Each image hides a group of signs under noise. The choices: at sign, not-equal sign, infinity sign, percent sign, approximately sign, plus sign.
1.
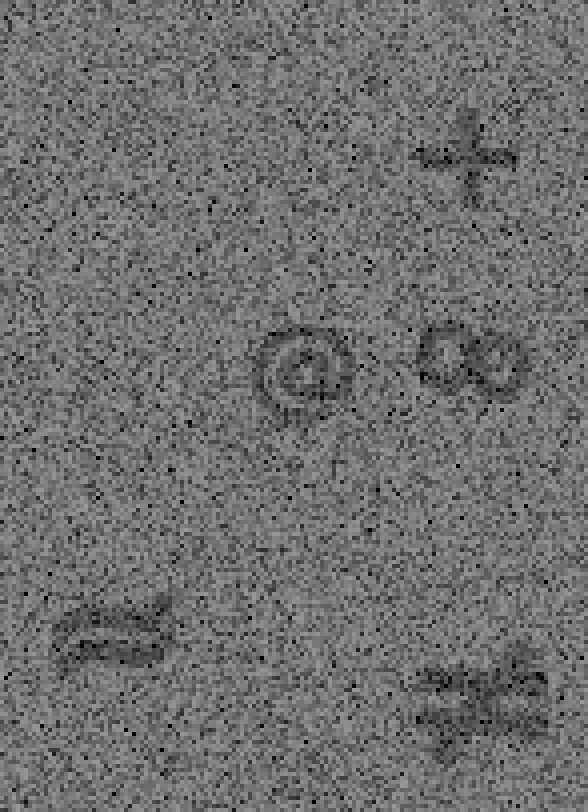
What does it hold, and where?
top right: plus sign; centre: at sign; middle right: infinity sign; bottom left: approximately sign; bottom right: not-equal sign
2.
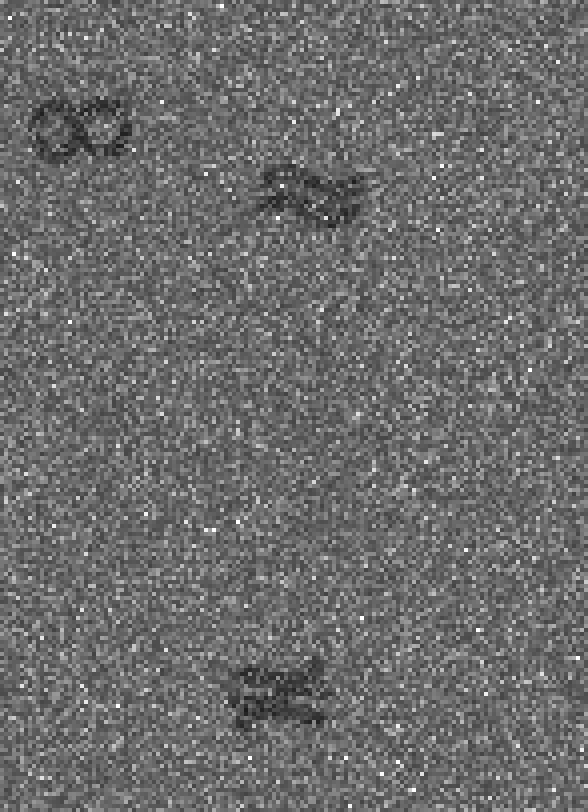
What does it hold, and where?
top left: infinity sign; top middle: approximately sign; bottom middle: not-equal sign
